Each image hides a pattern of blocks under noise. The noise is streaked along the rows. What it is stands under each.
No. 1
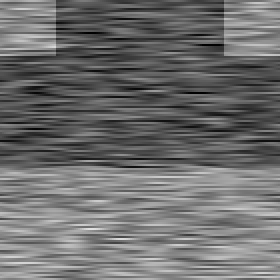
left and right mirror each other
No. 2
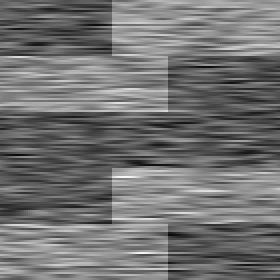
the same after a half turn
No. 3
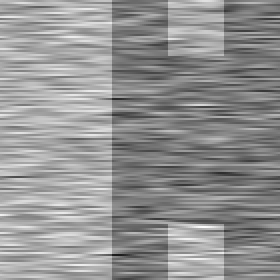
top and bottom mirror each other
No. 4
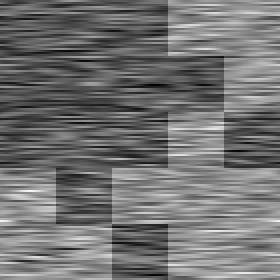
mirrored about the diagonal from the top left
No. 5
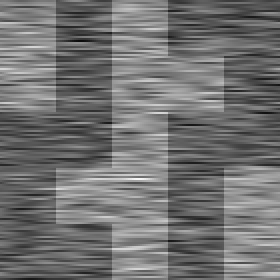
the same after a half turn
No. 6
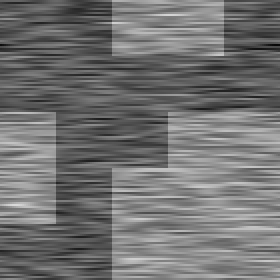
mirrored about the diagonal from the top left
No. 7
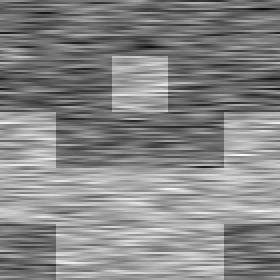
left and right mirror each other
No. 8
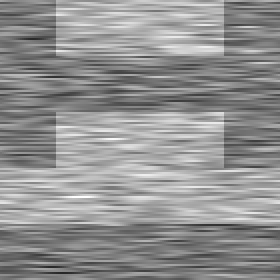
left and right mirror each other
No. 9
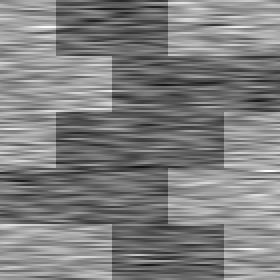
the same after a half turn
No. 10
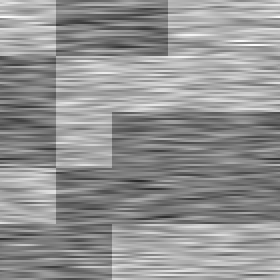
no symmetry
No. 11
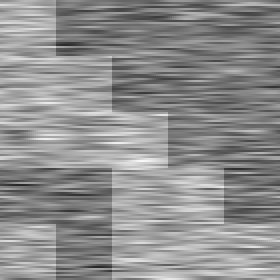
mirrored about the diagonal from the bottom left
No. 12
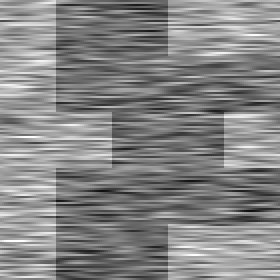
top and bottom mirror each other
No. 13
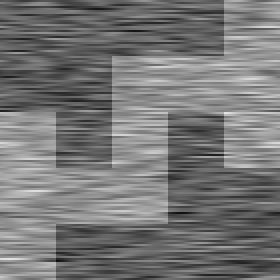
the same after a half turn
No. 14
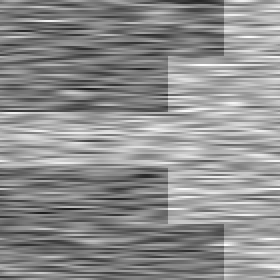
top and bottom mirror each other
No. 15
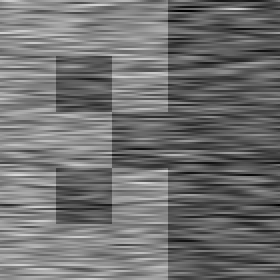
top and bottom mirror each other
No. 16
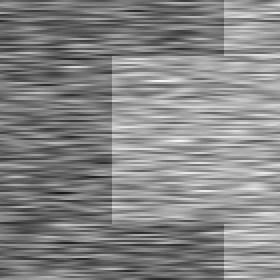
top and bottom mirror each other
